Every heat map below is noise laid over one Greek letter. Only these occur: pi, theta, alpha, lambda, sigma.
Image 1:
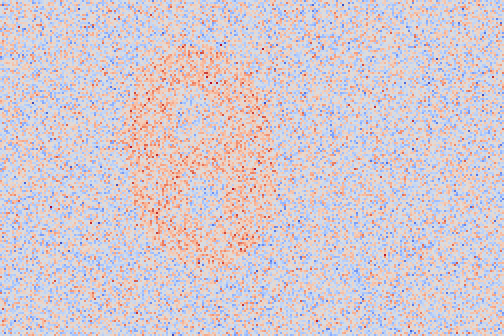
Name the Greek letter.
theta
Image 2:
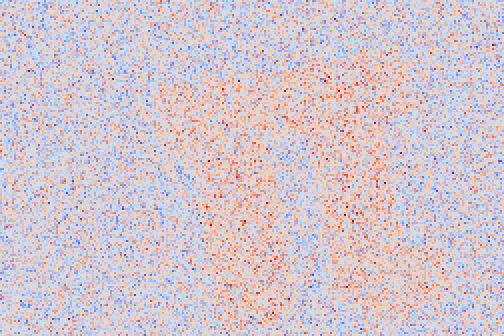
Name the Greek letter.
pi
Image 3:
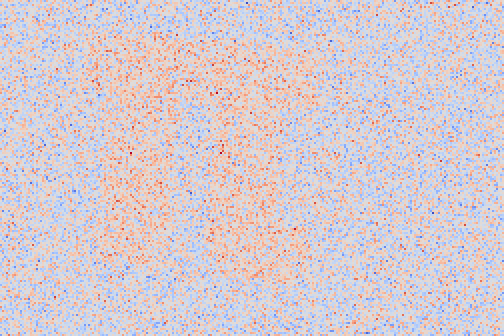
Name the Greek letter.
pi
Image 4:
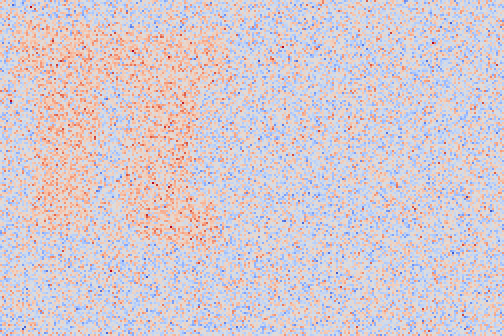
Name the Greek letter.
pi
